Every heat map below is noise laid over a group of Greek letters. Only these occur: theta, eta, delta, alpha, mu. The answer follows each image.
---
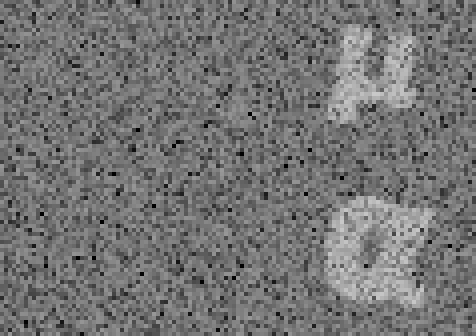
top right: light mu; bottom right: light alpha
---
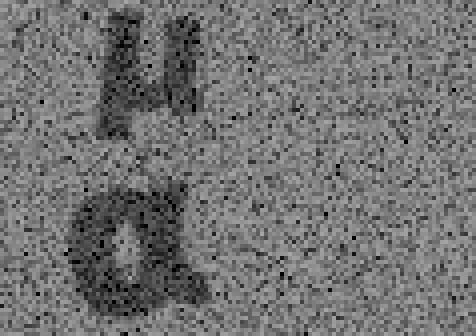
top left: dark mu; bottom left: dark alpha
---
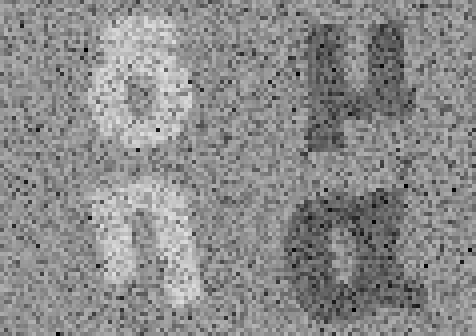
top left: light delta; top right: dark mu; bottom left: light eta; bottom right: dark alpha
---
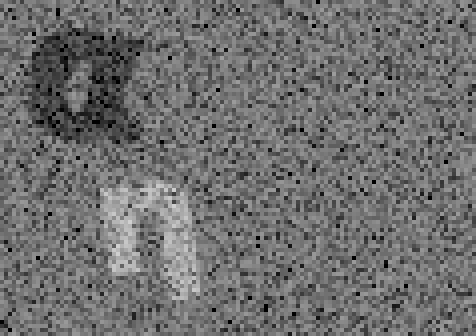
top left: dark alpha; bottom left: light eta
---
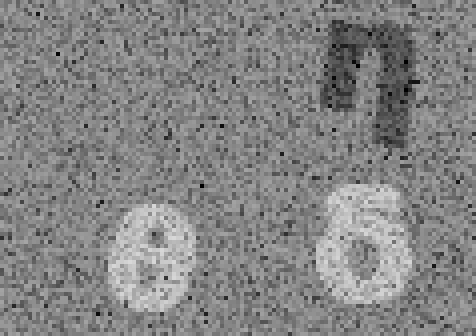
top right: dark eta; bottom left: light theta; bottom right: light delta
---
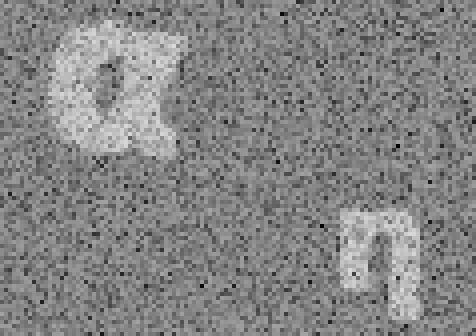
top left: light alpha; bottom right: light eta
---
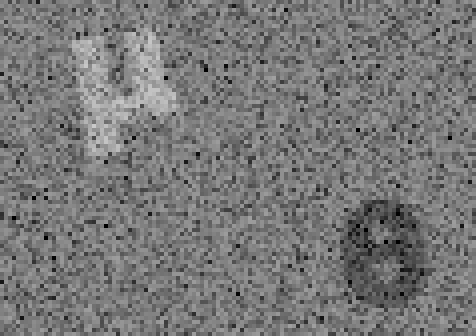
top left: light mu; bottom right: dark theta
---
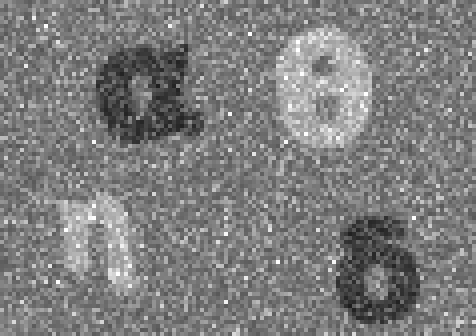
top left: dark alpha; top right: light theta; bottom left: light eta; bottom right: dark delta
